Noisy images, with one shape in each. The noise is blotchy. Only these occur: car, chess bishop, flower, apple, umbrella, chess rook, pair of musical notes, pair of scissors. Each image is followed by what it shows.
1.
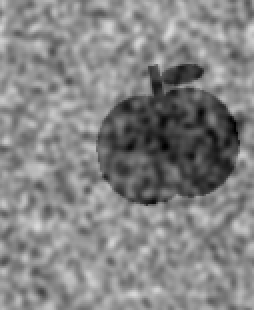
dark apple
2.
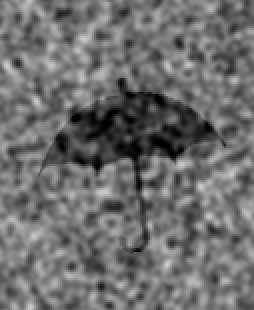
dark umbrella
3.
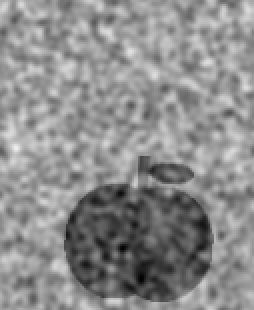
dark apple
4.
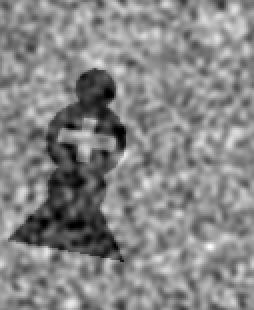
dark chess bishop
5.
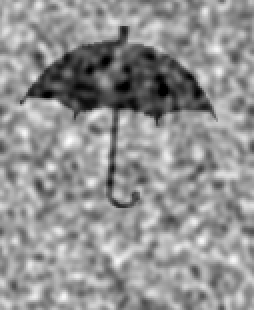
dark umbrella
